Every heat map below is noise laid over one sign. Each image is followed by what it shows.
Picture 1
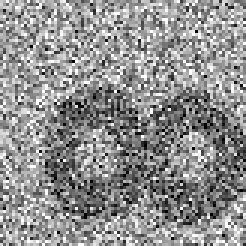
dark infinity sign
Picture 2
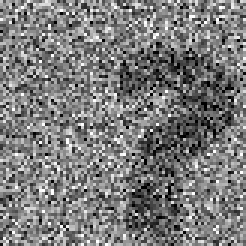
dark question mark
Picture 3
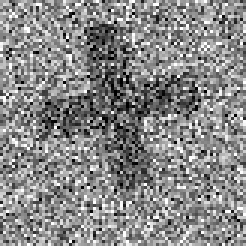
dark plus sign
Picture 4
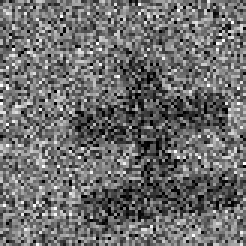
dark plus-minus sign
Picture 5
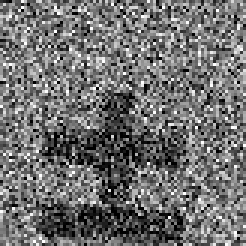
dark plus-minus sign
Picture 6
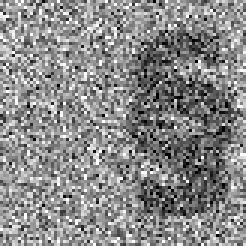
dark section sign
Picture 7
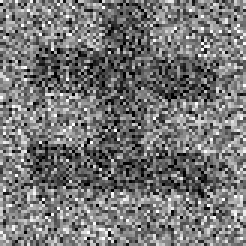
dark plus-minus sign
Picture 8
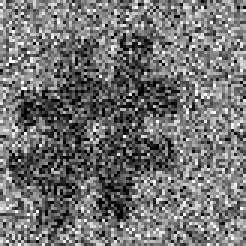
dark hash sign
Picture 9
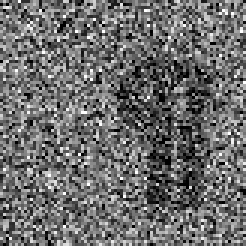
dark pilcrow
